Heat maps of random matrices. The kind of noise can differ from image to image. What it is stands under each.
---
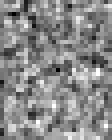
blotchy
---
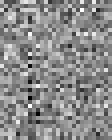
low rank plus noise
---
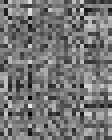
low rank plus noise
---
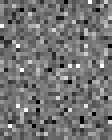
heavy tails
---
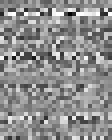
rows of uneven size
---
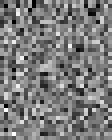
low rank plus noise
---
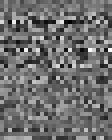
rows of uneven size
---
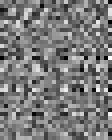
low rank plus noise
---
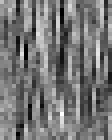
streaked along the columns
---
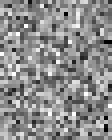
independent entries
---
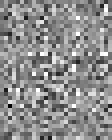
low rank plus noise
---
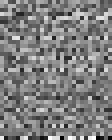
rows of uneven size
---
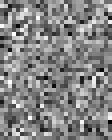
low rank plus noise
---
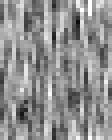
streaked along the columns
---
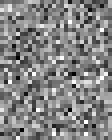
independent entries
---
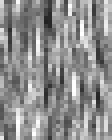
streaked along the columns
